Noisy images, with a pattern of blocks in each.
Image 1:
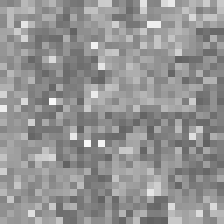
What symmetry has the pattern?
no symmetry
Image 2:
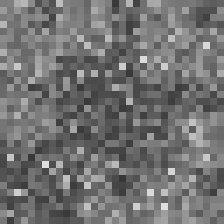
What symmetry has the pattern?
mirrored about the diagonal from the bottom left
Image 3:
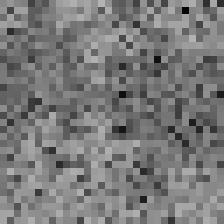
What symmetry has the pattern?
no symmetry
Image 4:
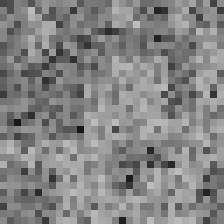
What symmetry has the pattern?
no symmetry
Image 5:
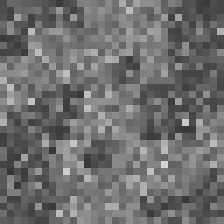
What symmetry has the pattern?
the same after a half turn
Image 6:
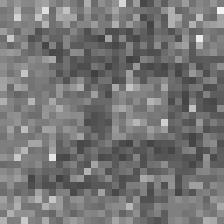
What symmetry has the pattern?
top and bottom mirror each other
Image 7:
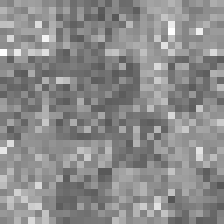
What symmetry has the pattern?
mirrored about the diagonal from the top left
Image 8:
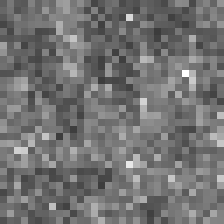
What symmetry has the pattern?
no symmetry
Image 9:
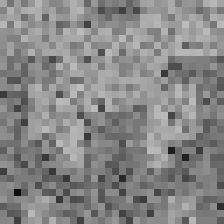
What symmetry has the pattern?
left and right mirror each other
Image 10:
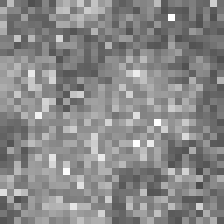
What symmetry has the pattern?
no symmetry
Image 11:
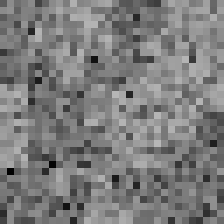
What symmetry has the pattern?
no symmetry
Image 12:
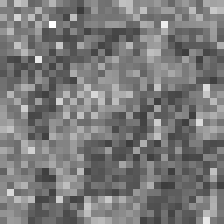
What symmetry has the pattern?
mirrored about the diagonal from the top left
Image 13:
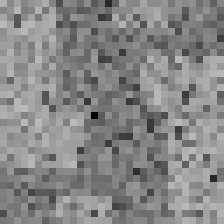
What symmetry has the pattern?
the same after a half turn
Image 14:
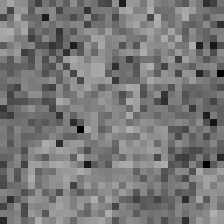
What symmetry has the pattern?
the same after a half turn
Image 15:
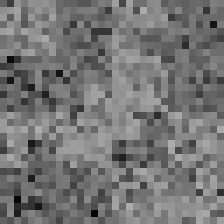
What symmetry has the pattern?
mirrored about the diagonal from the top left
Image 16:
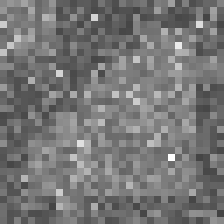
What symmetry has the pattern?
mirrored about the diagonal from the top left
